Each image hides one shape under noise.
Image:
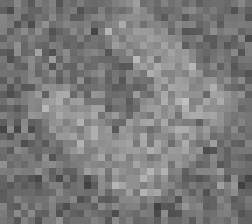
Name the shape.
square with a notch
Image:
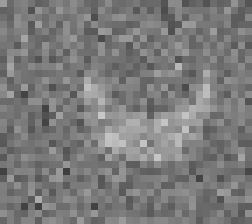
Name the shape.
crescent
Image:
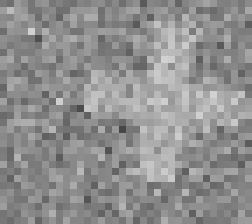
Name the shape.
cross
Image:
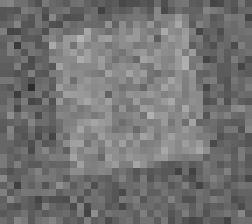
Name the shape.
square
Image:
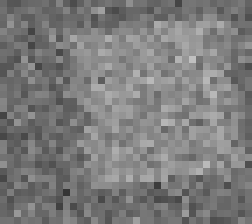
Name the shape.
square
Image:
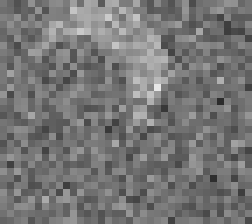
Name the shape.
crescent
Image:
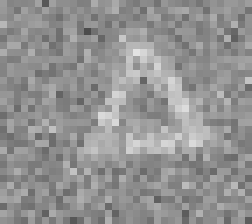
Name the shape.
triangle frame
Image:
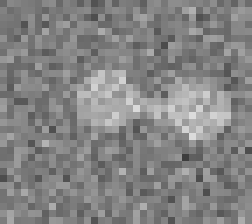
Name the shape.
dumbbell
